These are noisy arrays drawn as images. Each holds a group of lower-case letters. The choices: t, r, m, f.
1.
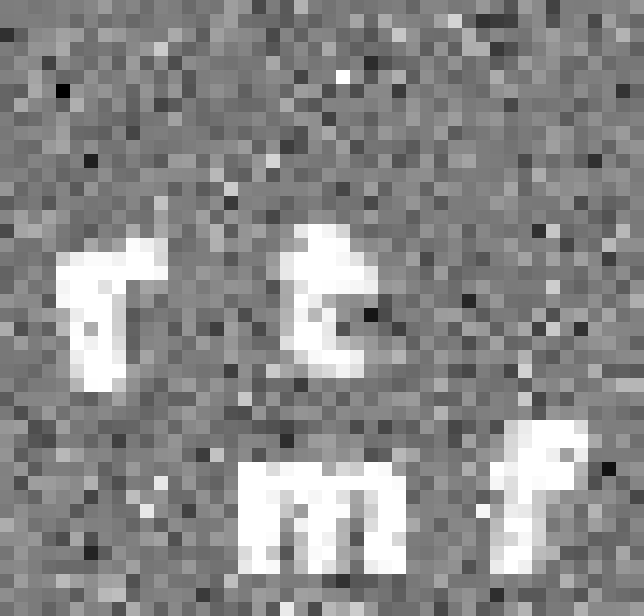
middle left: r; centre: t; bottom middle: m; bottom right: f
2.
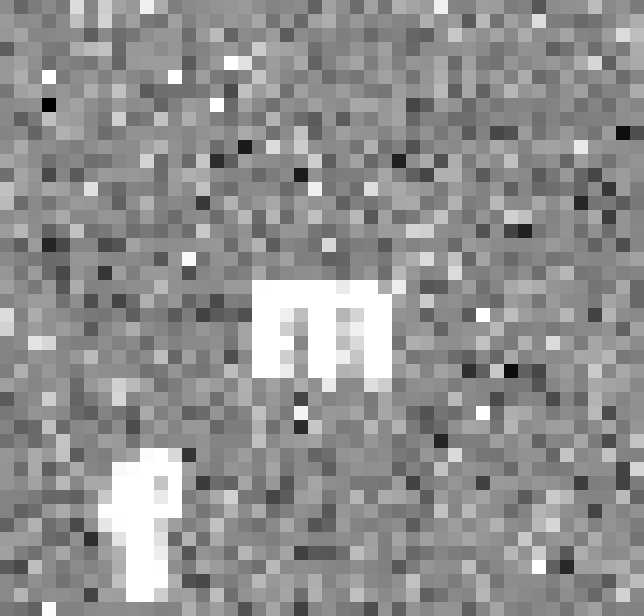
centre: m; bottom left: f
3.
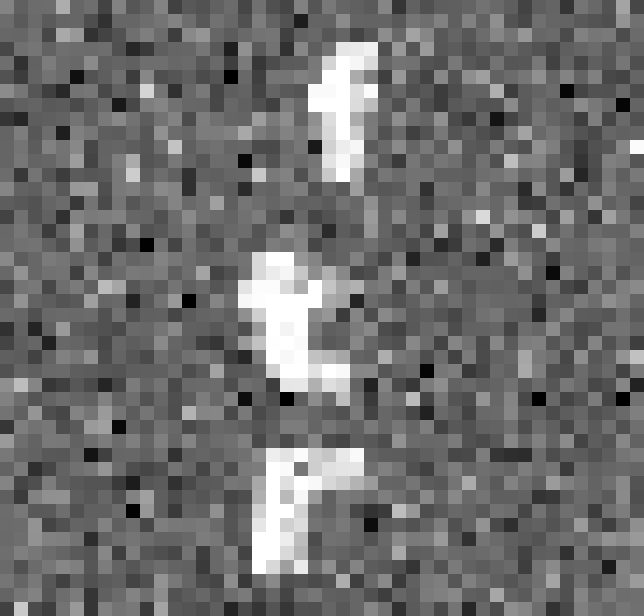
top middle: f; centre: t; bottom middle: r
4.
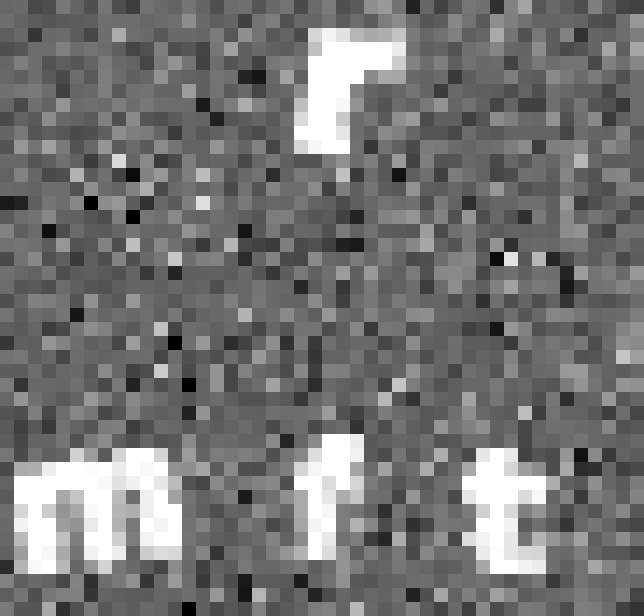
top middle: r; bottom left: m; bottom middle: f; bottom right: t
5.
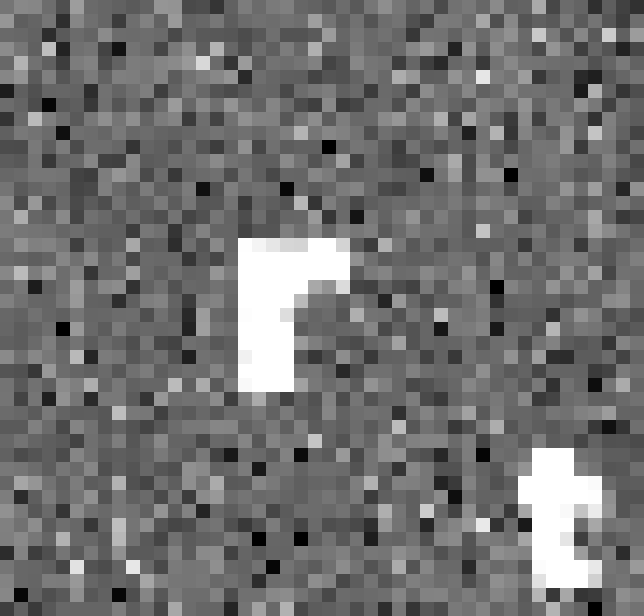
centre: r; bottom right: t
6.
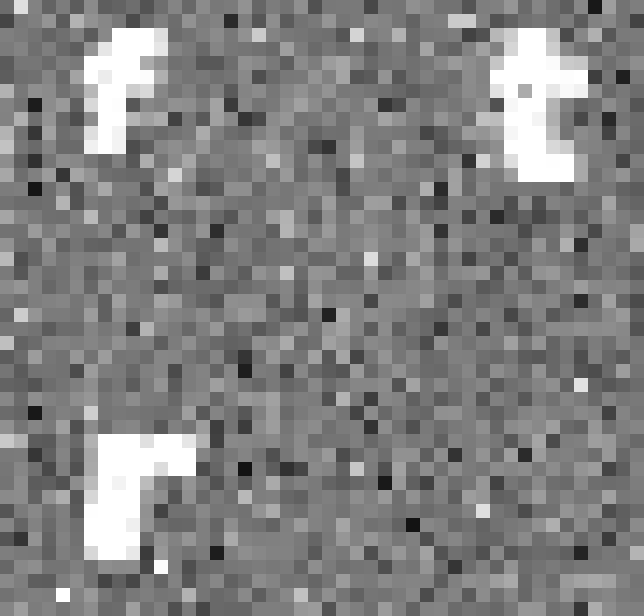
top left: f; top right: t; bottom left: r
